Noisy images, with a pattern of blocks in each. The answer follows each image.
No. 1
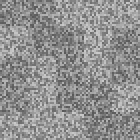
the same after a half turn
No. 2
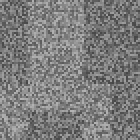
no symmetry
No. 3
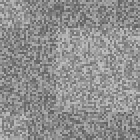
top and bottom mirror each other
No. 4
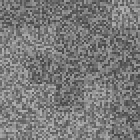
mirrored about the diagonal from the bottom left
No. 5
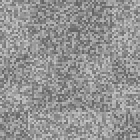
left and right mirror each other
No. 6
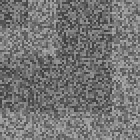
mirrored about the diagonal from the top left
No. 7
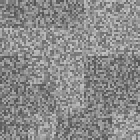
no symmetry
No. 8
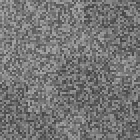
mirrored about the diagonal from the top left
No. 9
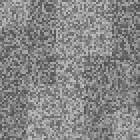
the same after a half turn
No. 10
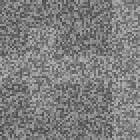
top and bottom mirror each other
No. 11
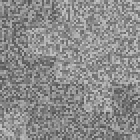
mirrored about the diagonal from the bottom left
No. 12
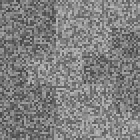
top and bottom mirror each other
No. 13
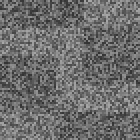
the same after a half turn
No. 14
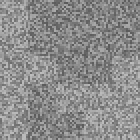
no symmetry
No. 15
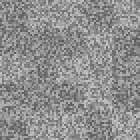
top and bottom mirror each other
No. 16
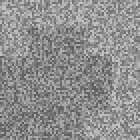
mirrored about the diagonal from the bottom left
